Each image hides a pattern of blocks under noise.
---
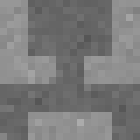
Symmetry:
left and right mirror each other
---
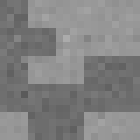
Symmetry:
no symmetry
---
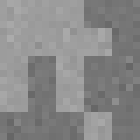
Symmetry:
no symmetry
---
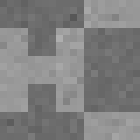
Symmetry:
top and bottom mirror each other
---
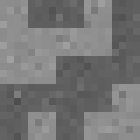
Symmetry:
no symmetry
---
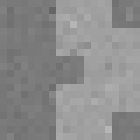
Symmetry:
top and bottom mirror each other
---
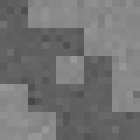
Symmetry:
mirrored about the diagonal from the bottom left
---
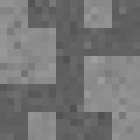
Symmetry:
the same after a half turn
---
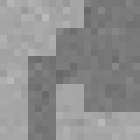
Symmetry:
no symmetry
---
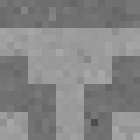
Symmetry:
left and right mirror each other
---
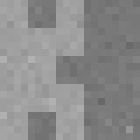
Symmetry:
top and bottom mirror each other
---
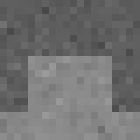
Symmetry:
left and right mirror each other
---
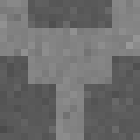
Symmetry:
left and right mirror each other
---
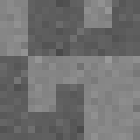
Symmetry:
no symmetry
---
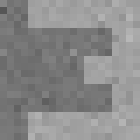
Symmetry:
top and bottom mirror each other
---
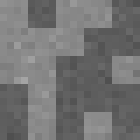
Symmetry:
no symmetry
